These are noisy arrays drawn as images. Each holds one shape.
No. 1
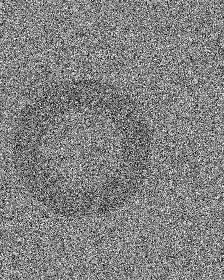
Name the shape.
ring
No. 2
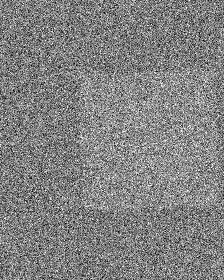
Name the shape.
square
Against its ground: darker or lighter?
lighter
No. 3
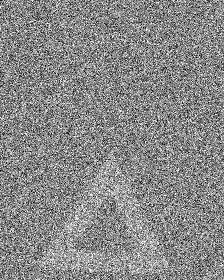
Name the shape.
triangle frame
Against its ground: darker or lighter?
lighter
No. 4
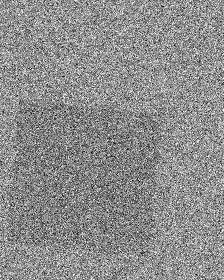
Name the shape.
square
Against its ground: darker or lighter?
darker
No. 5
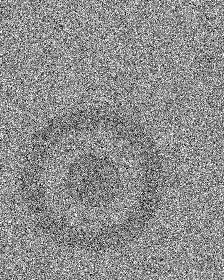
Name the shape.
bullseye
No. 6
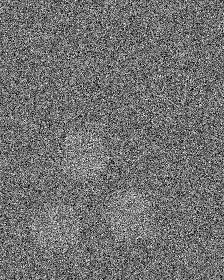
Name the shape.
three dots
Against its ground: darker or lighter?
lighter
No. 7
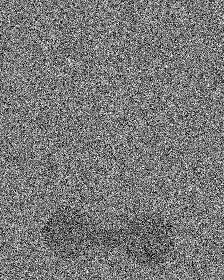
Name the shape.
dumbbell
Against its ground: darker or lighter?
darker
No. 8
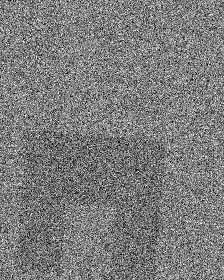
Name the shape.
square with a notch
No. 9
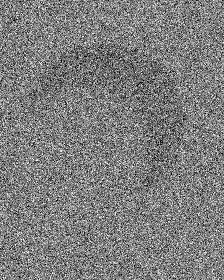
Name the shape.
crescent
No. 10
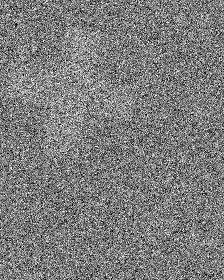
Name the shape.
cross
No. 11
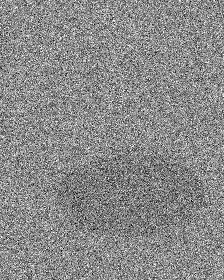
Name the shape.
ellipse
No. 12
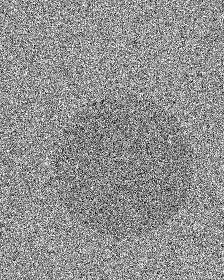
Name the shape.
disc
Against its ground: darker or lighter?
darker
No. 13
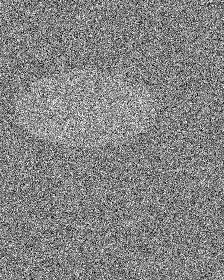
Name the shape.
ellipse
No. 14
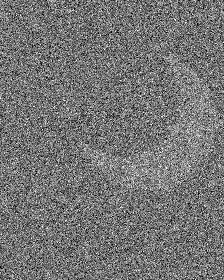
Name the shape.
crescent
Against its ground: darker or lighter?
lighter
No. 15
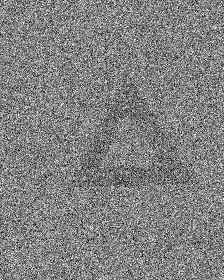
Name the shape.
triangle frame
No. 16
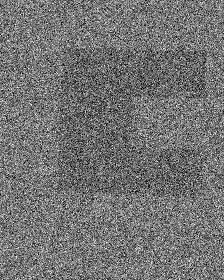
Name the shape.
square with a notch
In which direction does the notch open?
right
